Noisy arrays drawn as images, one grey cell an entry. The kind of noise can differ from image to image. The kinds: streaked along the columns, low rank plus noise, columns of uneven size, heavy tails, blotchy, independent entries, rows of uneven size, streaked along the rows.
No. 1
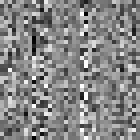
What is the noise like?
columns of uneven size
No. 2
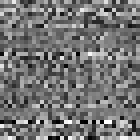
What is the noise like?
rows of uneven size
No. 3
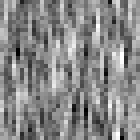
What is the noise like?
streaked along the columns
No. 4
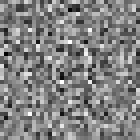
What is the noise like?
low rank plus noise
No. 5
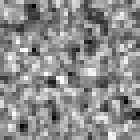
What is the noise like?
blotchy
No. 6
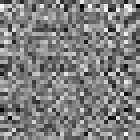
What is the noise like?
low rank plus noise
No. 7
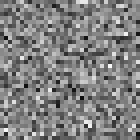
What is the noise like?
independent entries
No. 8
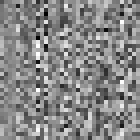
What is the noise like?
columns of uneven size
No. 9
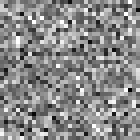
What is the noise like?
independent entries
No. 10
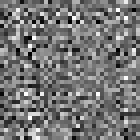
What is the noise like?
low rank plus noise
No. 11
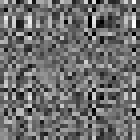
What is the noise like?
low rank plus noise
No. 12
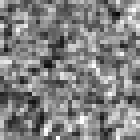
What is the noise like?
blotchy
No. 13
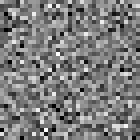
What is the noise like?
low rank plus noise
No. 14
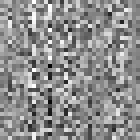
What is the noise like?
columns of uneven size
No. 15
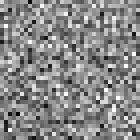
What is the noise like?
independent entries
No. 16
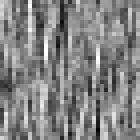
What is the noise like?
streaked along the columns
